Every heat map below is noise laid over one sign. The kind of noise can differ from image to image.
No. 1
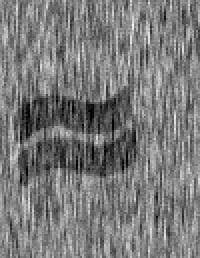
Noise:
streaked along the columns
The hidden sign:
approximately sign
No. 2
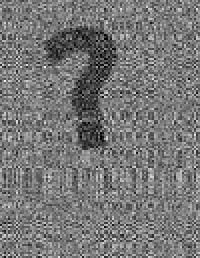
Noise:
low rank plus noise
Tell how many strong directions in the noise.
one
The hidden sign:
question mark
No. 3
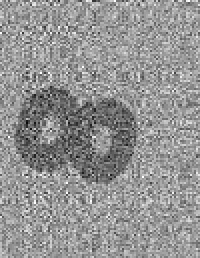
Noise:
low rank plus noise
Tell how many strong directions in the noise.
three or four
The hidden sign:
infinity sign
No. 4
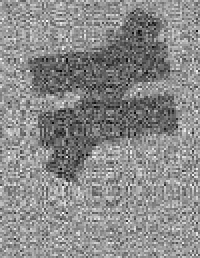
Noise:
low rank plus noise
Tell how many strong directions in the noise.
two
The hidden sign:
not-equal sign
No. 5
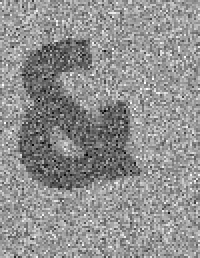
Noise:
independent entries
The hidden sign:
ampersand
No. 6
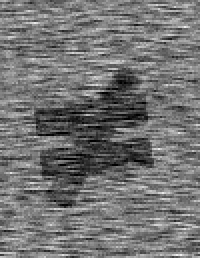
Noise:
streaked along the rows
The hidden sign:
not-equal sign
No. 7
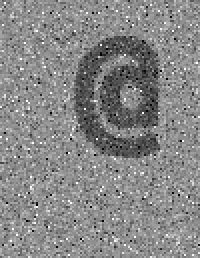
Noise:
heavy tails
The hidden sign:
at sign
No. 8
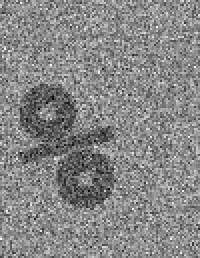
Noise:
independent entries
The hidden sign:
percent sign
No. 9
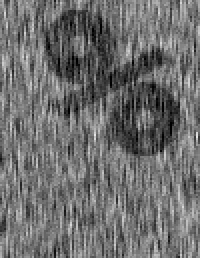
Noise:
streaked along the columns
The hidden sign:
percent sign
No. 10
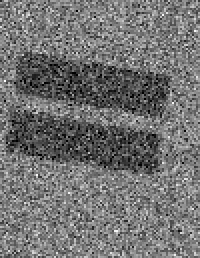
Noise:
independent entries
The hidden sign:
equals sign
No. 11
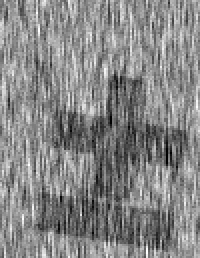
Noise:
streaked along the columns
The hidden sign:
plus-minus sign
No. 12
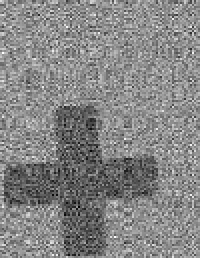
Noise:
low rank plus noise
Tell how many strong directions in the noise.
two
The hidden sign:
plus sign
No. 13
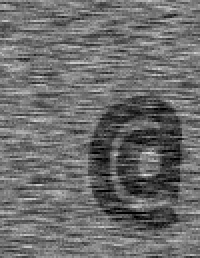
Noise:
streaked along the rows
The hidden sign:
at sign
